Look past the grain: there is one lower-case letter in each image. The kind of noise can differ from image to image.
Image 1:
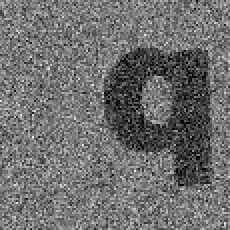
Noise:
independent entries
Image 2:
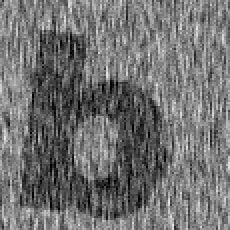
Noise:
streaked along the columns
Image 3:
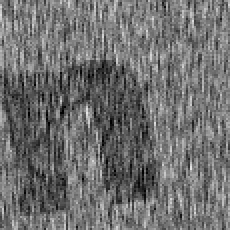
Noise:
streaked along the columns
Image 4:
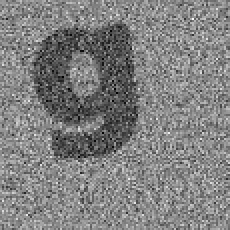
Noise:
low rank plus noise
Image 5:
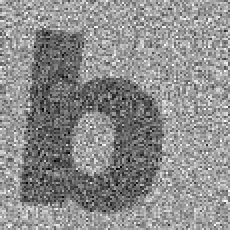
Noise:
low rank plus noise
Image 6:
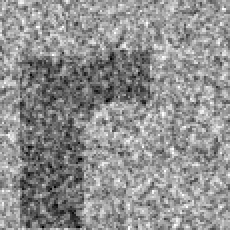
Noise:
blotchy
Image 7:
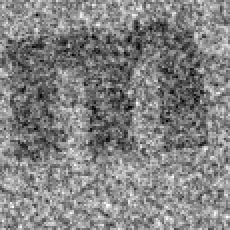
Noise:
blotchy
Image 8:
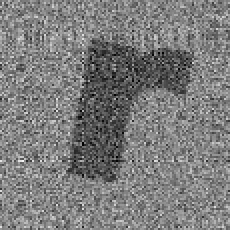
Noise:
low rank plus noise
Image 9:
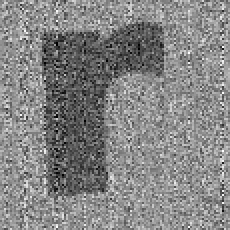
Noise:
columns of uneven size
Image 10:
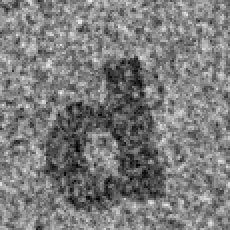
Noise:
blotchy
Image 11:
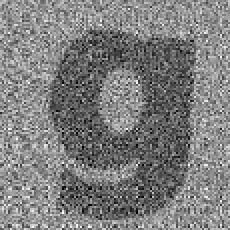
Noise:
low rank plus noise
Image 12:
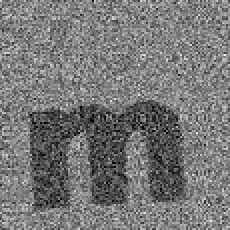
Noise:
low rank plus noise
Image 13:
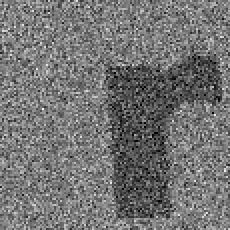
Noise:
independent entries
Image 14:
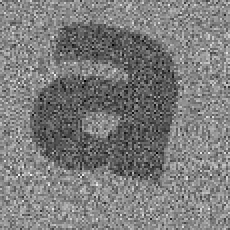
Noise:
low rank plus noise
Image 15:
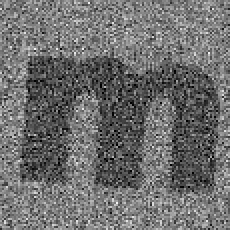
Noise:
low rank plus noise
